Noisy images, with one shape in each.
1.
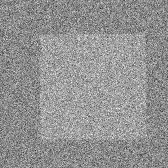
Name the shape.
square
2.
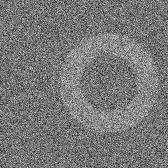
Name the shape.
ring
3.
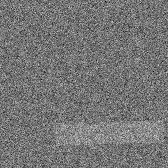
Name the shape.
bar
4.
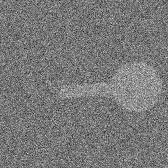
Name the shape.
lollipop
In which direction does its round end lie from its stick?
right
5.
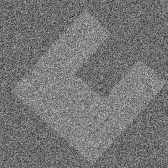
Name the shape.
square with a notch
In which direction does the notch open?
up and right
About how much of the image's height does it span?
nearly all
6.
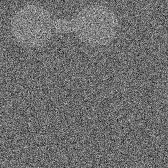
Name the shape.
dumbbell
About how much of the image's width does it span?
two thirds
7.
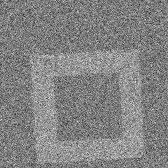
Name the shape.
square frame
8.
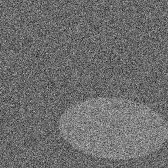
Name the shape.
ellipse
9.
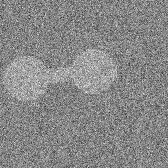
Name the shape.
dumbbell
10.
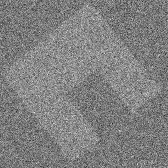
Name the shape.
square with a notch
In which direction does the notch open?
down and right
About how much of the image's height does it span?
nearly all
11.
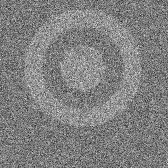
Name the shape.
bullseye
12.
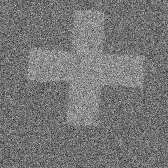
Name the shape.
cross
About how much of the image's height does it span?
two thirds
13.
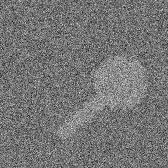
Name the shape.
lollipop
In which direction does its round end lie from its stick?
up and right
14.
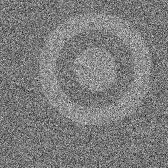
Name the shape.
bullseye
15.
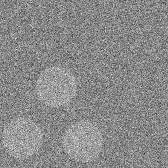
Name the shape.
three dots
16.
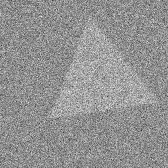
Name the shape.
triangle
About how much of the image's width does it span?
two thirds
